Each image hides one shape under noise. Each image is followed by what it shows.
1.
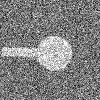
lollipop
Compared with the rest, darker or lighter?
lighter
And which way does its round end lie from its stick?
right
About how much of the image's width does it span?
two thirds
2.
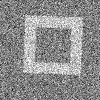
square frame
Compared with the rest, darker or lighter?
lighter
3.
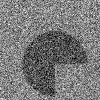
disc with a wedge cut out
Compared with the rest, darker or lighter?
darker
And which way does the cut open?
down and right
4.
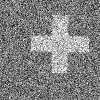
cross
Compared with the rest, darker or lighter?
lighter
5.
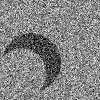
crescent
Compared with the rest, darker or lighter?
darker
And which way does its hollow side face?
down and left
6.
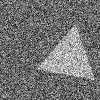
triangle
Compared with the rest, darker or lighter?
lighter
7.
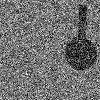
lollipop
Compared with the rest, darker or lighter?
darker
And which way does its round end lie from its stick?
down
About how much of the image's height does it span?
two thirds
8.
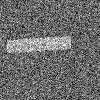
bar
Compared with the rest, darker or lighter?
lighter
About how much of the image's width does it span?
two thirds
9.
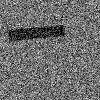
bar
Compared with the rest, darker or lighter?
darker
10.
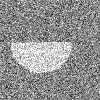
half disc
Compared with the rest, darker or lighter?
lighter
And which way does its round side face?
down
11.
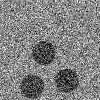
three dots
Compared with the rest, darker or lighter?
darker
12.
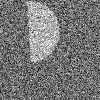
half disc
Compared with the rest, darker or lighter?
lighter
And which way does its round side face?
right
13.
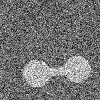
dumbbell
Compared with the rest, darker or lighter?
lighter
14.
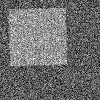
square
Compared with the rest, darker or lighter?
lighter
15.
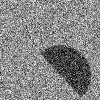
half disc
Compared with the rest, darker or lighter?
darker
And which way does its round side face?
up and right
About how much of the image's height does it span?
half
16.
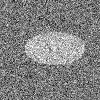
ellipse
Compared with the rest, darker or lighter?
lighter
